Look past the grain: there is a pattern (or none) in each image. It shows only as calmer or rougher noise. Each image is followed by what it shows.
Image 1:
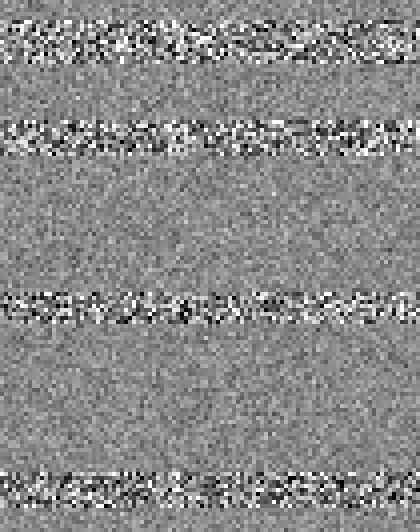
bands of rows
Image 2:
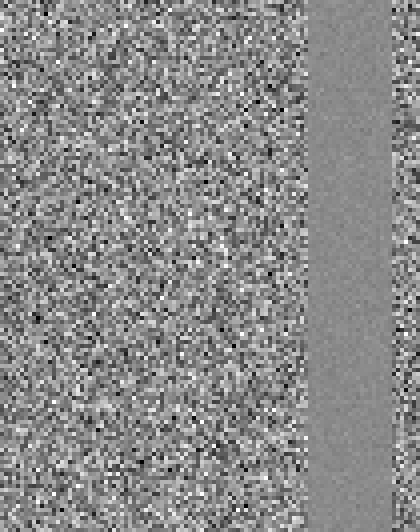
one band of columns
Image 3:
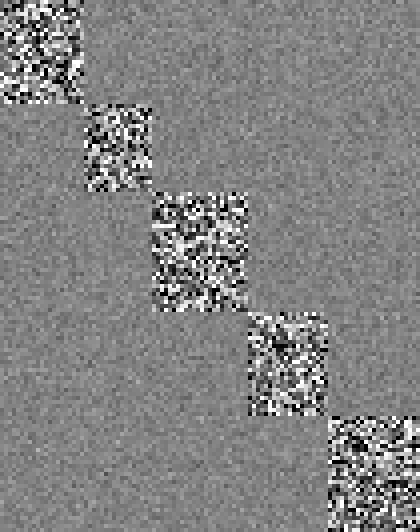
blocks along the diagonal
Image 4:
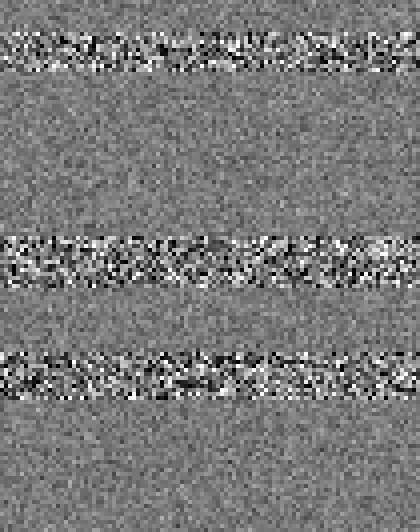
bands of rows
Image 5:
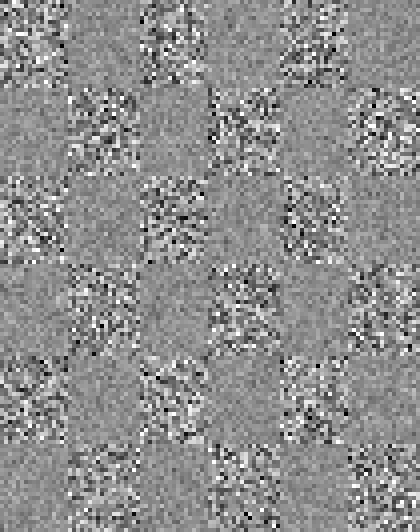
a checkerboard
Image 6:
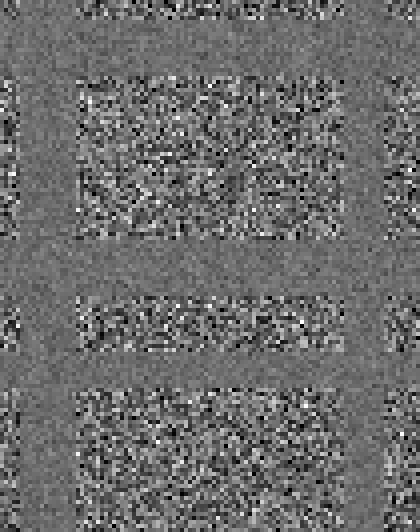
bands of rows crossing bands of columns
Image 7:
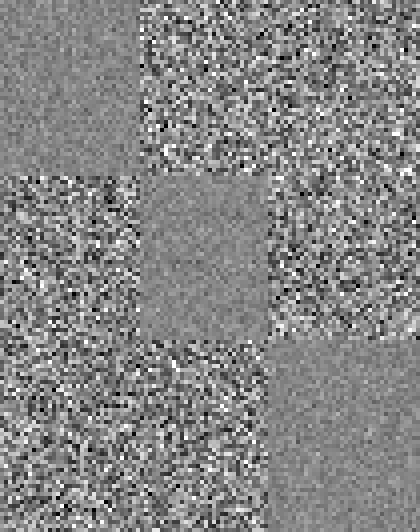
blocks along the diagonal
